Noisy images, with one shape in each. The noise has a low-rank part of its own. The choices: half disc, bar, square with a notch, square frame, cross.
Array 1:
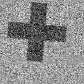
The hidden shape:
cross
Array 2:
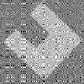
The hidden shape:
square with a notch
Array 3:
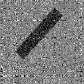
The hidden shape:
bar
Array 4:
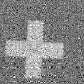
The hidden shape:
cross
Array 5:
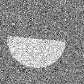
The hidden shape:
half disc
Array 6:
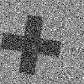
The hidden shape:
cross
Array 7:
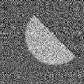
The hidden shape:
half disc
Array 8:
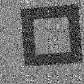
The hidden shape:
square frame
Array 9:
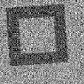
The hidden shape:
square frame
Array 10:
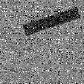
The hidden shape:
bar
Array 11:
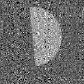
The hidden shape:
half disc
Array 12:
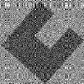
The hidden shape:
square with a notch
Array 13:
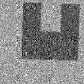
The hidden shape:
square with a notch
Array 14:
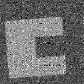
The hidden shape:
square with a notch
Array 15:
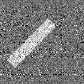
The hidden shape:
bar
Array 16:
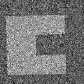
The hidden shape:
square with a notch
